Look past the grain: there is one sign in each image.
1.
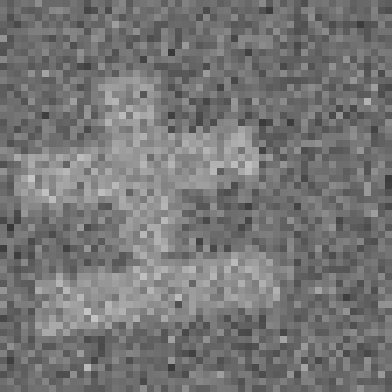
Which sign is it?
plus-minus sign
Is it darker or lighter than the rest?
lighter
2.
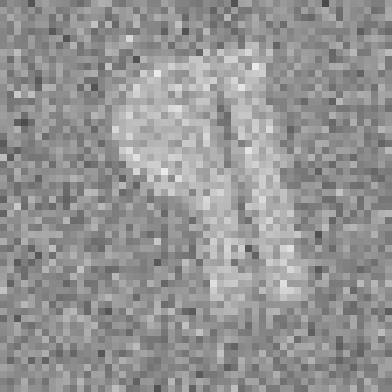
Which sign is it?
pilcrow
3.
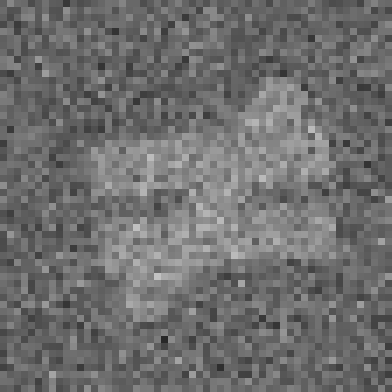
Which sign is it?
not-equal sign
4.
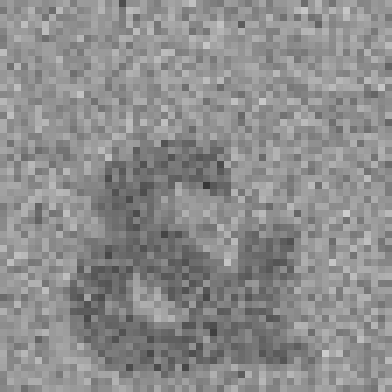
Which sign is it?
ampersand
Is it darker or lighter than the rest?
darker
